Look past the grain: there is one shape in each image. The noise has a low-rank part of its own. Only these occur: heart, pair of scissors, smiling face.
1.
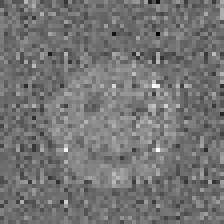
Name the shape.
smiling face
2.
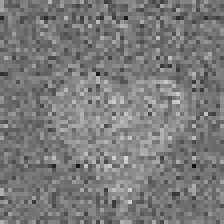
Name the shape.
heart
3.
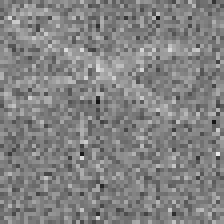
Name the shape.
pair of scissors
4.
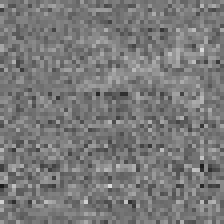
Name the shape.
pair of scissors
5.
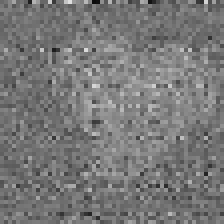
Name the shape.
heart
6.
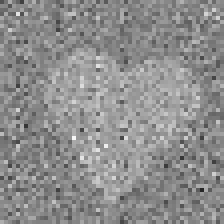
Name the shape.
heart
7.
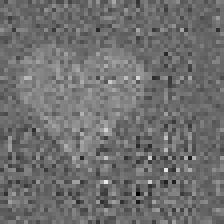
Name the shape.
heart
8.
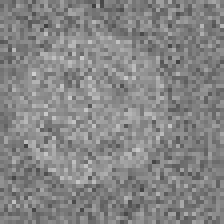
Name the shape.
smiling face
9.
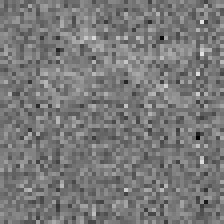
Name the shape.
pair of scissors
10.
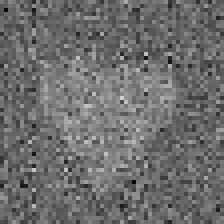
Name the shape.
heart
